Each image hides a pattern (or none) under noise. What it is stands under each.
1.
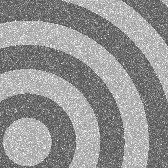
rings round one point
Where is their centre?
bottom left
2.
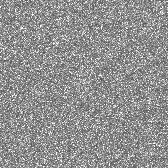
only noise
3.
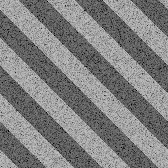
diagonal stripes
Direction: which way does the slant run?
top left to bottom right
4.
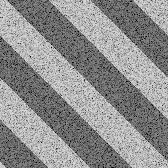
diagonal stripes
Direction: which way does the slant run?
top left to bottom right
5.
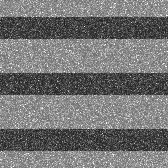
horizontal stripes
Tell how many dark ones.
3
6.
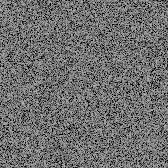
only noise
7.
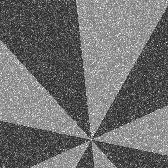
spokes from one point
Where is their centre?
bottom middle
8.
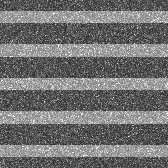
horizontal stripes
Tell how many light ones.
5
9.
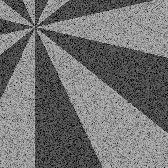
spokes from one point
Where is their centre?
top left
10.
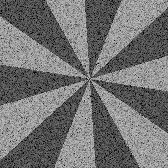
spokes from one point
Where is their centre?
centre
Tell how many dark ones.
7
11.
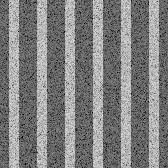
vertical stripes
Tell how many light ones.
6
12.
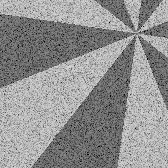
spokes from one point
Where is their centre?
top right
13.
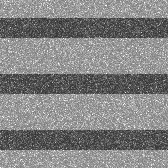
horizontal stripes
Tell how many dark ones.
3
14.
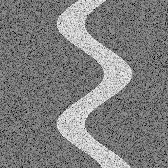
a wavy band
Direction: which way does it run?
top to bottom
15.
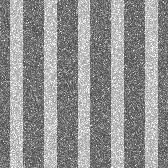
vertical stripes
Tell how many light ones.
5
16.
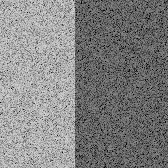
a sharp edge
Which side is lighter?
left
